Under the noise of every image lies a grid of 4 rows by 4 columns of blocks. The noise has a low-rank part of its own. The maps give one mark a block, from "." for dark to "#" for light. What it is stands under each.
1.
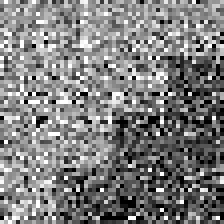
####
###.
##..
#...
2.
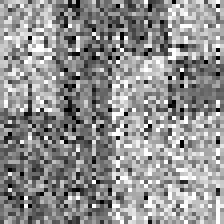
#..#
#.#.
..##
..##
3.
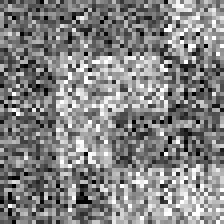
...#
.##.
.#..
..##
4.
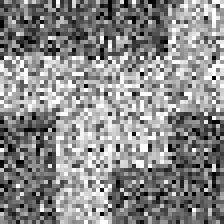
...#
####
.##.
.#..
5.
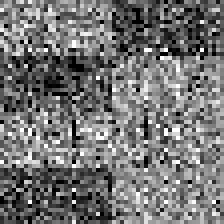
##..
..##
####
..##
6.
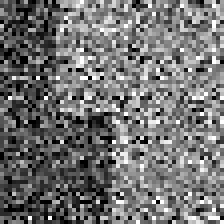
.###
.###
..##
..##
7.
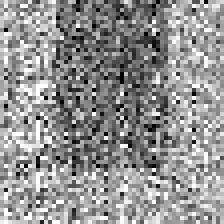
#..#
#..#
#..#
####
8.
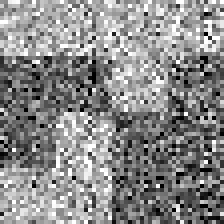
####
..#.
.#..
##..
